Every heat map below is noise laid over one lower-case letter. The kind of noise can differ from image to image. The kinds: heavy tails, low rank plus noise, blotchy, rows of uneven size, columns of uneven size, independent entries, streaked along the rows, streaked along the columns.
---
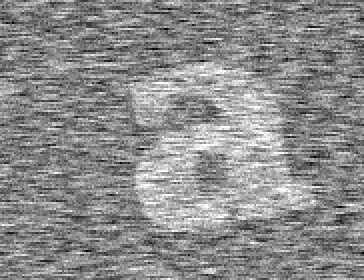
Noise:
streaked along the rows
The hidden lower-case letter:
a
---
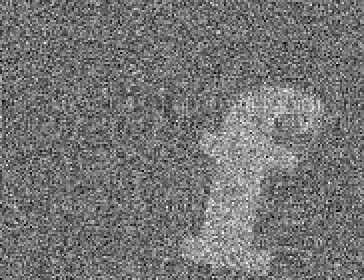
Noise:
low rank plus noise
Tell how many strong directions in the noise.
five to eight
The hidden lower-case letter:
f
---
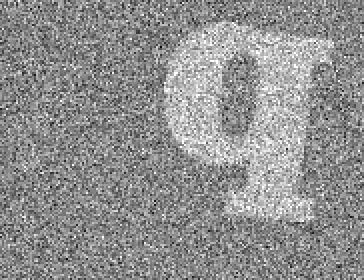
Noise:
independent entries
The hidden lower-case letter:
q
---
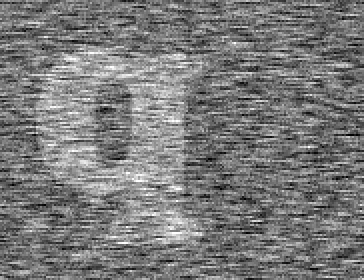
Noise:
streaked along the rows
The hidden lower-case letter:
q
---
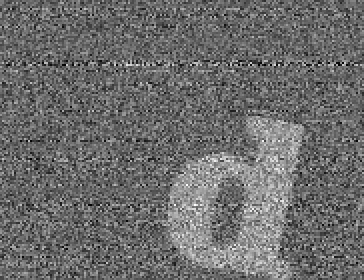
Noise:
rows of uneven size
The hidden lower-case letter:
d
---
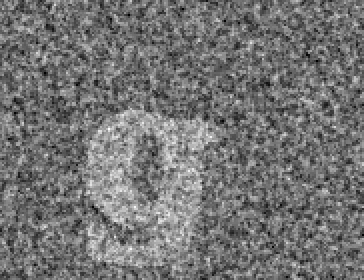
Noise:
blotchy
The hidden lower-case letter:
g
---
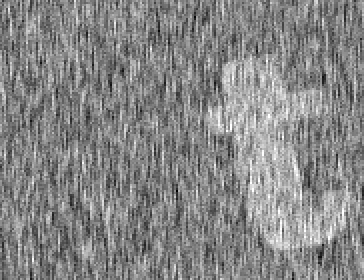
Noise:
streaked along the columns
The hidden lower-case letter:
t
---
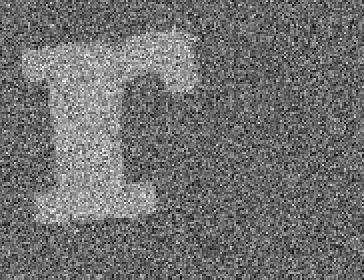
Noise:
low rank plus noise
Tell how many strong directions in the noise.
five to eight
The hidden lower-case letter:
r
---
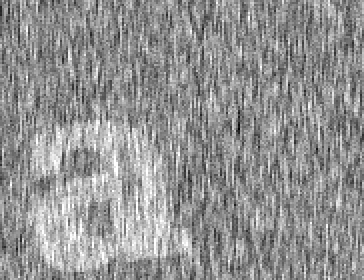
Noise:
streaked along the columns
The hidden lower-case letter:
a
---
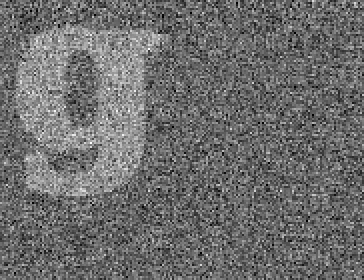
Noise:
low rank plus noise
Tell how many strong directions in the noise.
five to eight
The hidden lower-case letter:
g
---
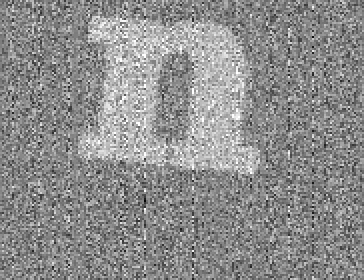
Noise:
columns of uneven size
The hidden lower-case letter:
n
